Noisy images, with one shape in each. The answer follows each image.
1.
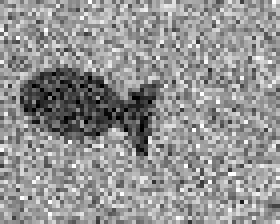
dark fish
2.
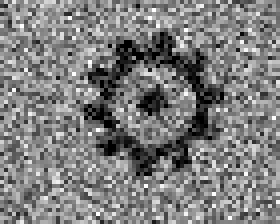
dark gear
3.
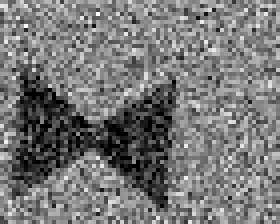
dark bow tie
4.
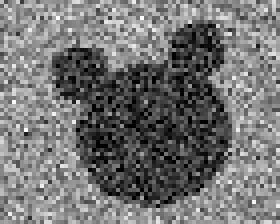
dark bear's head
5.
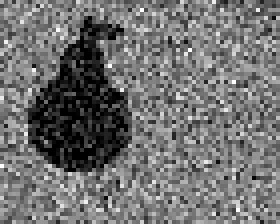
dark pear
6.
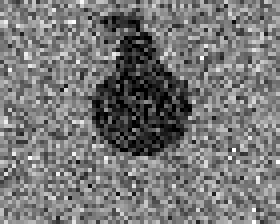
dark pear
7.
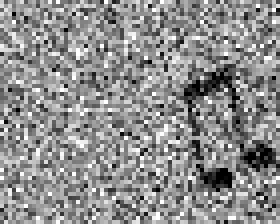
dark pair of musical notes
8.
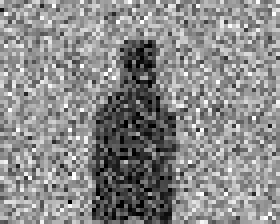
dark bottle
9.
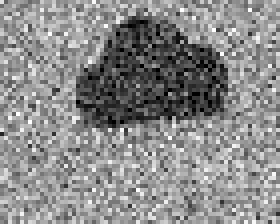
dark cloud
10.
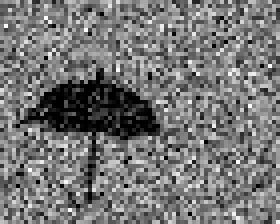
dark umbrella
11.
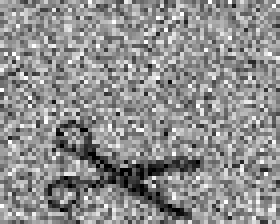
dark pair of scissors
